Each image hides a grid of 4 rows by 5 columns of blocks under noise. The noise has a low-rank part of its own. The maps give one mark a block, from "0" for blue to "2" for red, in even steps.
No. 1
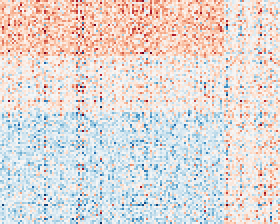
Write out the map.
22221
11111
00001
00001
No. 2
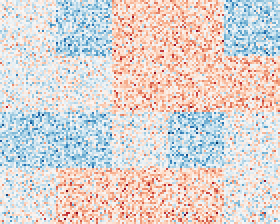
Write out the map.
10220
11222
00101
12221
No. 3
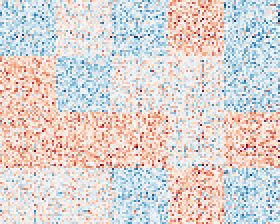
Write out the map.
01020
20110
22212
11020
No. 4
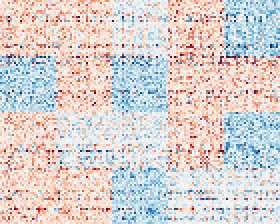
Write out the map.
22120
02022
21120
22011
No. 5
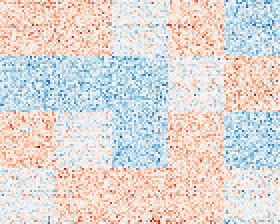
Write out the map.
22120
00012
21020
12221
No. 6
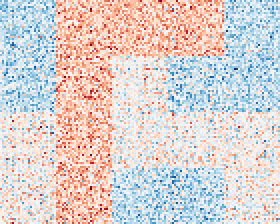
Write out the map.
02220
02100
12111
12001
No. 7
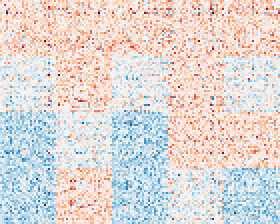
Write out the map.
22222
12121
01022
02010
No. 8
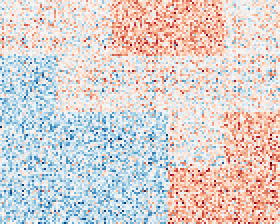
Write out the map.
11221
01111
00012
00022
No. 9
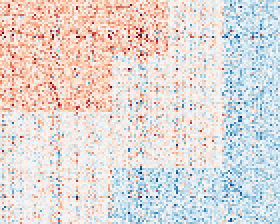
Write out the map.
22210
22110
11110
11000
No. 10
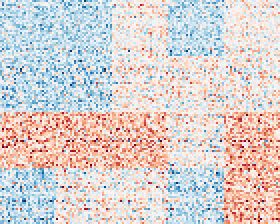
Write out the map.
00101
00111
22212
01102
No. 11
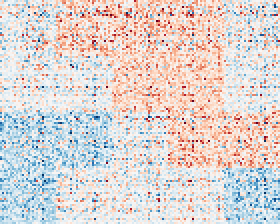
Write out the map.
12221
11221
00122
01110
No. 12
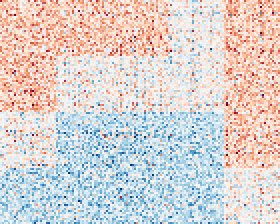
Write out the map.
22212
21112
10002
00001
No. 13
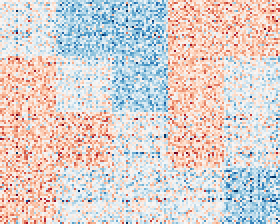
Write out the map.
10022
21021
22121
21110
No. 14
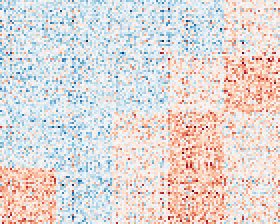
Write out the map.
00001
00012
00121
20121
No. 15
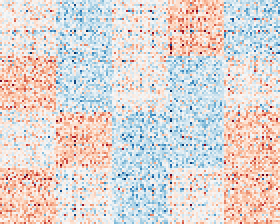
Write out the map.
10120
20101
12002
21012
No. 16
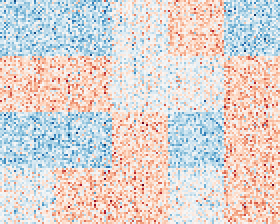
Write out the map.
00120
22112
00202
12212
